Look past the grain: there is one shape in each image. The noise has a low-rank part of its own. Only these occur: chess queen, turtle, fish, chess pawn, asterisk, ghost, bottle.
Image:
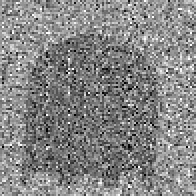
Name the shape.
ghost
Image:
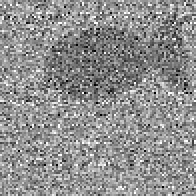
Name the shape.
fish
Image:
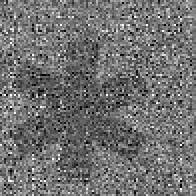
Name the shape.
asterisk
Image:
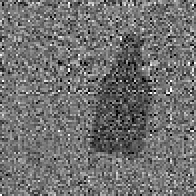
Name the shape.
bottle
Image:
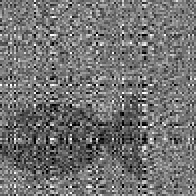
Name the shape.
fish
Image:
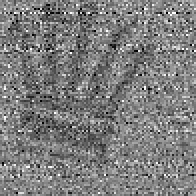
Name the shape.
chess queen
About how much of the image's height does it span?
nearly all
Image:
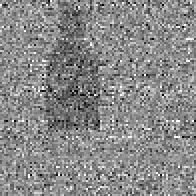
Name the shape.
bottle
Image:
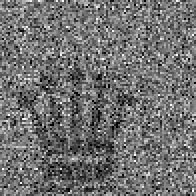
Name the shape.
chess queen
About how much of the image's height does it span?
two thirds
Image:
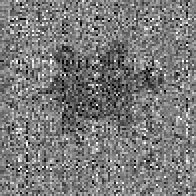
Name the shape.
turtle
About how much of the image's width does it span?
two thirds
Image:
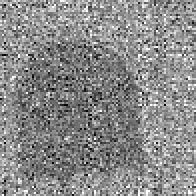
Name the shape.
ghost
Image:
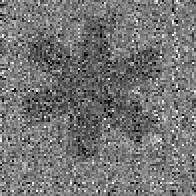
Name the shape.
asterisk
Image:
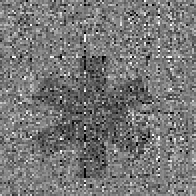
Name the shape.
asterisk
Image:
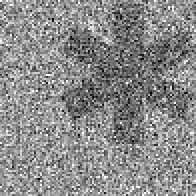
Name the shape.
asterisk
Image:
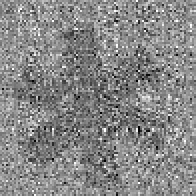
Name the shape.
asterisk
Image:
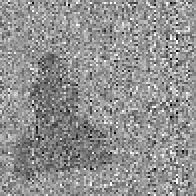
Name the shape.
chess pawn
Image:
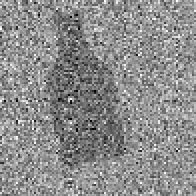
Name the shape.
bottle
